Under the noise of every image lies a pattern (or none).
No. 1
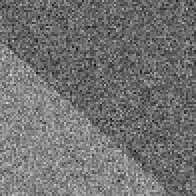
a sharp edge
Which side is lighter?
bottom left
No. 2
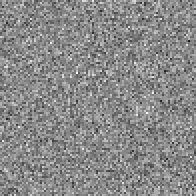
only noise
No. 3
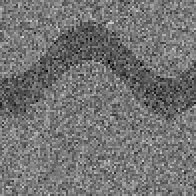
a wavy band
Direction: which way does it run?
left to right
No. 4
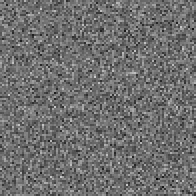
only noise
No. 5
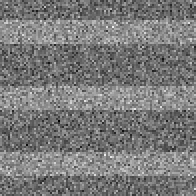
horizontal stripes
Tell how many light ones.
3
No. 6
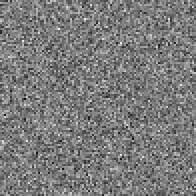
only noise
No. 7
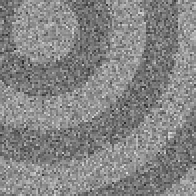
rings round one point
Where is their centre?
top left
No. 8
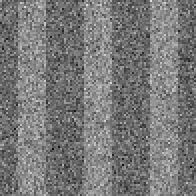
vertical stripes
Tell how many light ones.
3
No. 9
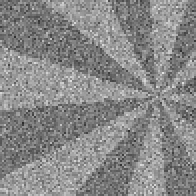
spokes from one point
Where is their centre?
middle right
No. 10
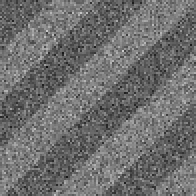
diagonal stripes
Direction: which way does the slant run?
bottom left to top right
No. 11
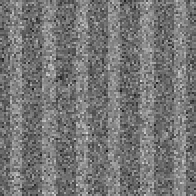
vertical stripes
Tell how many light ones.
6
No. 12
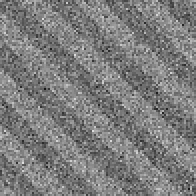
diagonal stripes
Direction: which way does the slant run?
top left to bottom right
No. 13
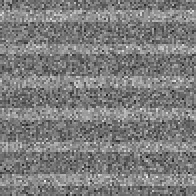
horizontal stripes
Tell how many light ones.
6
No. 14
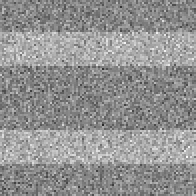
horizontal stripes
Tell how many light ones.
2
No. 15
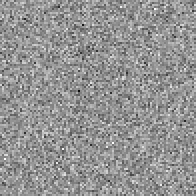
only noise
